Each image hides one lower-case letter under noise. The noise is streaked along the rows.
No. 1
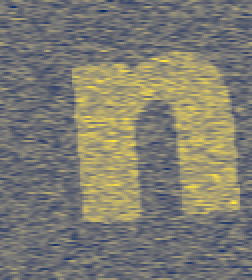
n
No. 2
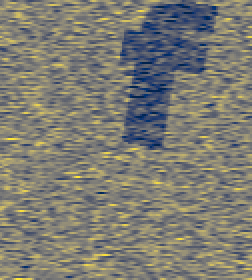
f
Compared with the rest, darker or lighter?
darker
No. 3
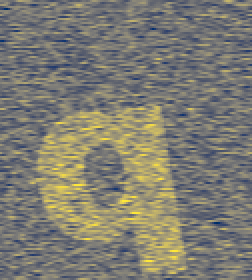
q
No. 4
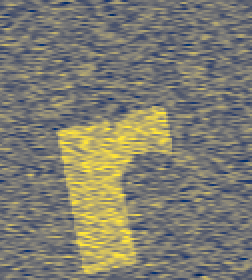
r
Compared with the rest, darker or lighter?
lighter
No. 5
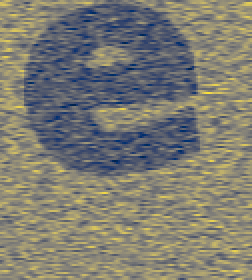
e
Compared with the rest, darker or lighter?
darker
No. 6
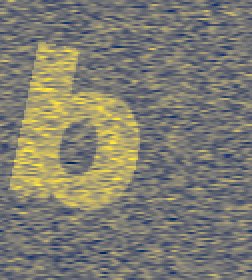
b
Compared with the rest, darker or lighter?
lighter
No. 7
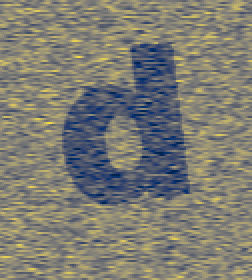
d
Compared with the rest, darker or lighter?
darker
